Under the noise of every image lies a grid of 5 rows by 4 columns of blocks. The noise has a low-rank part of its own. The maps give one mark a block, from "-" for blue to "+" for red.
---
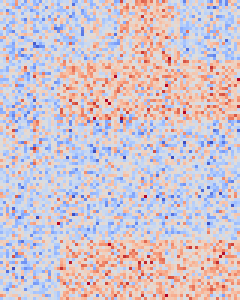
- - + -
- + + +
- - - -
- - - -
- + + +
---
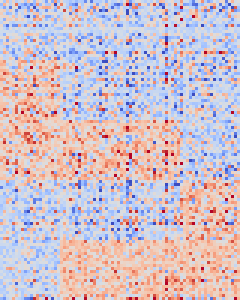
- - - -
+ - - -
+ + + -
- - - +
- + + +
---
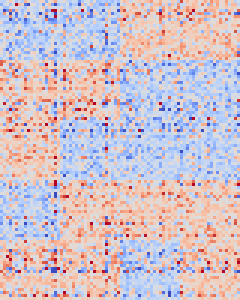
- - + +
+ + - -
+ - - -
- + + +
+ + - +
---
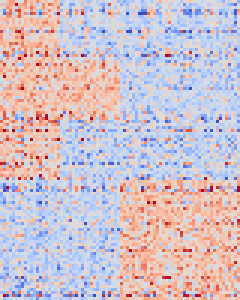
+ - - -
+ + - -
+ - - -
- - + +
- - + +
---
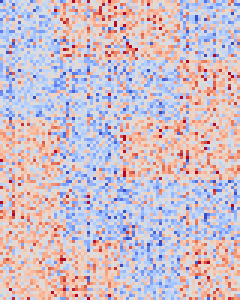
- + + -
- - - +
+ - + +
+ - - -
+ + - +
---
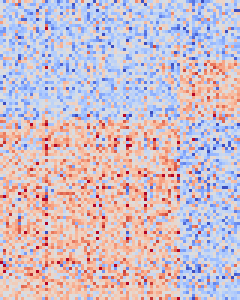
- - - -
- - - +
+ + + -
+ + + -
+ + + -
